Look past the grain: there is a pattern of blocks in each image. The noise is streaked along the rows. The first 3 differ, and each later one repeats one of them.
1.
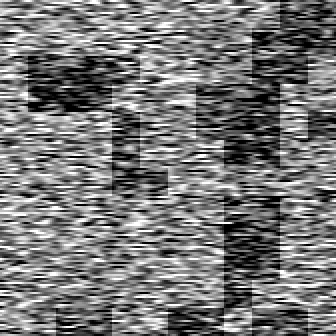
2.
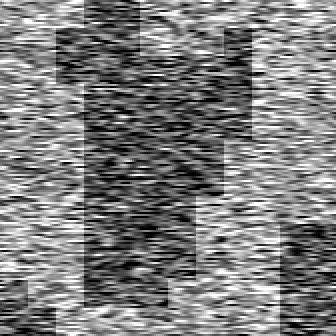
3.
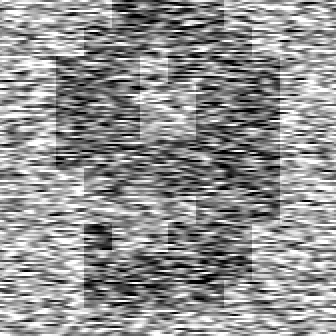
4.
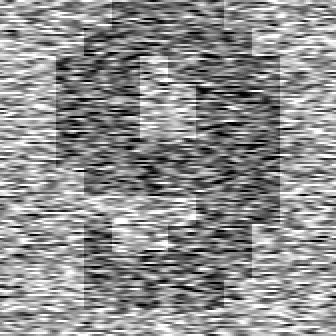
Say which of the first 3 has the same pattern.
3
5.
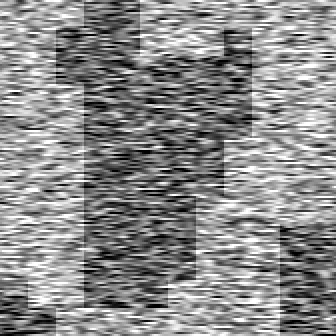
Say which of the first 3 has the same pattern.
2
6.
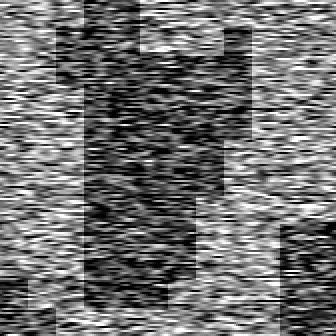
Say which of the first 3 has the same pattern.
2
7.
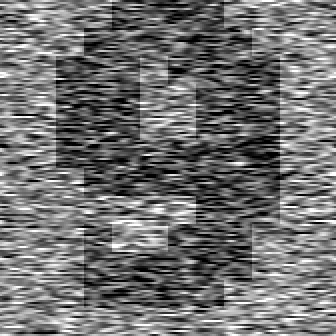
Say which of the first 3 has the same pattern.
3
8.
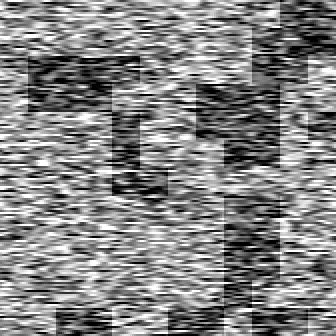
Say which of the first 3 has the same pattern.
1
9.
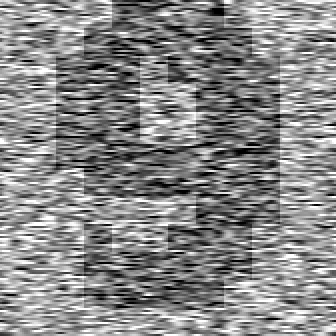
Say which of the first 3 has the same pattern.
3
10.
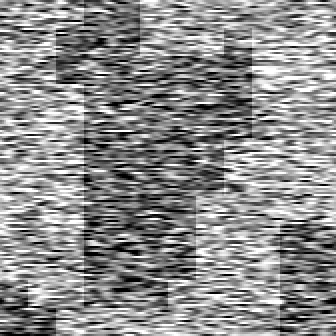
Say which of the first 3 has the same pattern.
2
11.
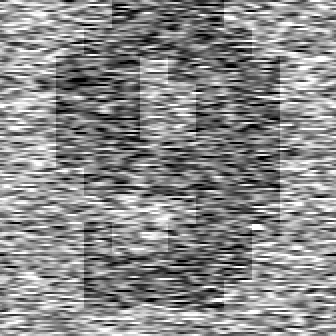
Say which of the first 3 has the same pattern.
3
